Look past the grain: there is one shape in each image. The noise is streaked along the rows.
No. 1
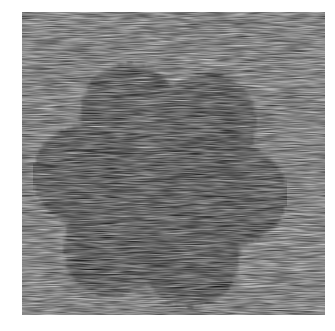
flower
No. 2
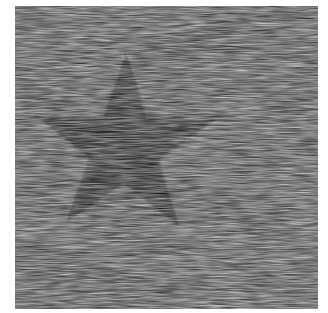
star
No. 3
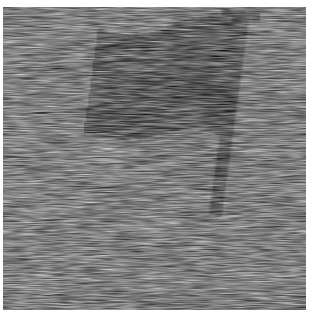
flag
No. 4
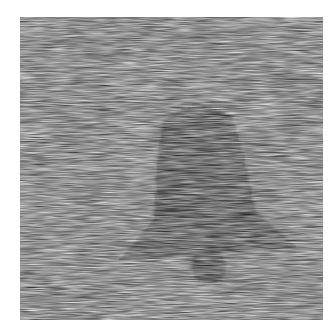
bell
